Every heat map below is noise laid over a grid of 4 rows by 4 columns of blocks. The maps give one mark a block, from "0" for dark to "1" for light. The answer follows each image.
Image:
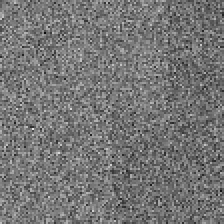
1 1 1 0
1 1 1 0
1 1 0 0
1 1 0 0
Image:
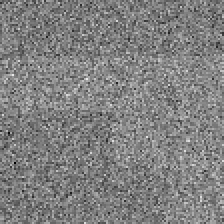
0 0 0 0
1 1 1 1
0 0 1 1
0 0 0 1
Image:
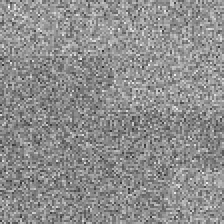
1 1 1 1
0 0 1 1
0 0 0 0
0 0 0 1
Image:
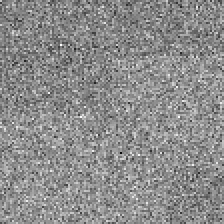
0 0 0 0
0 0 1 1
1 1 1 1
1 1 1 0
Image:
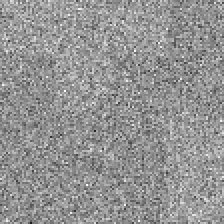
1 1 1 0
0 1 0 0
0 0 0 1
0 0 0 1
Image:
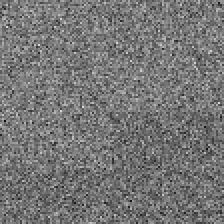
1 1 1 1
1 1 1 1
1 1 0 0
0 0 0 0
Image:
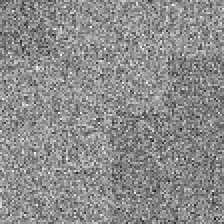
0 1 1 1
1 1 1 0
1 1 0 0
1 1 0 0
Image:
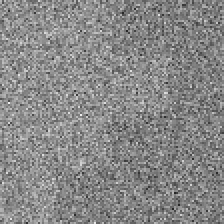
1 1 0 0
1 1 1 0
1 1 0 0
1 0 0 0
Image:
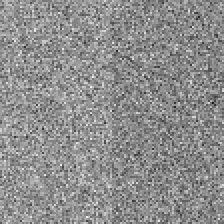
1 1 0 0
1 1 0 0
1 1 0 0
1 1 0 0
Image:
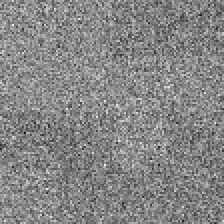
1 1 0 0
1 1 1 1
0 0 1 0
1 0 0 0
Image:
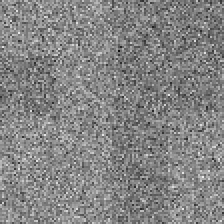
1 1 0 0
0 1 0 0
1 1 0 1
1 1 0 1
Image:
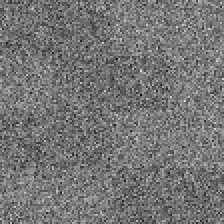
0 0 1 1
1 0 0 1
0 0 1 1
1 1 0 0
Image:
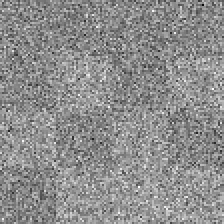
0 0 0 0
0 1 0 1
1 0 1 0
0 1 1 1
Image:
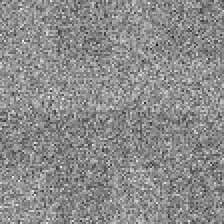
1 0 1 0
1 1 1 1
0 0 0 0
1 0 1 0
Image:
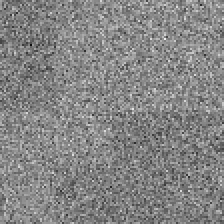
0 1 1 1
0 1 1 1
1 1 0 0
1 0 0 0
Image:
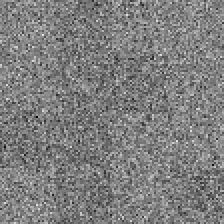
1 0 1 1
1 0 0 1
0 0 1 1
1 0 1 0
